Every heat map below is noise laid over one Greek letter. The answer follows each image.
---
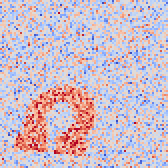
omega
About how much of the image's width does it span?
half
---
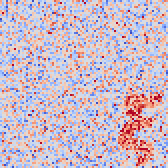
xi
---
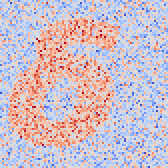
delta
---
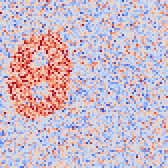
theta
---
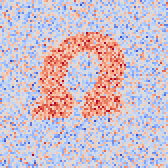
omega
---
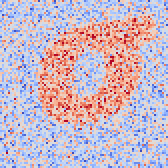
sigma
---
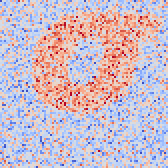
sigma
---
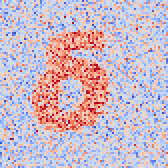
delta
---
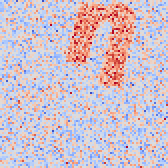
eta
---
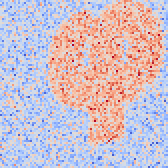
phi
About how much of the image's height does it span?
nearly all
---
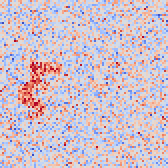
xi
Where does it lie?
middle left
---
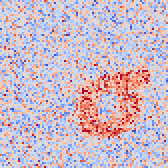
sigma
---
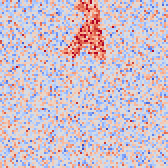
lambda
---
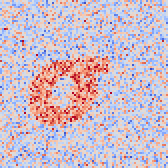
sigma
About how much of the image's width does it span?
half
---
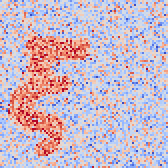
xi
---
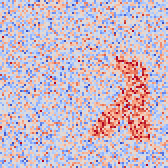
lambda
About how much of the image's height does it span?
half
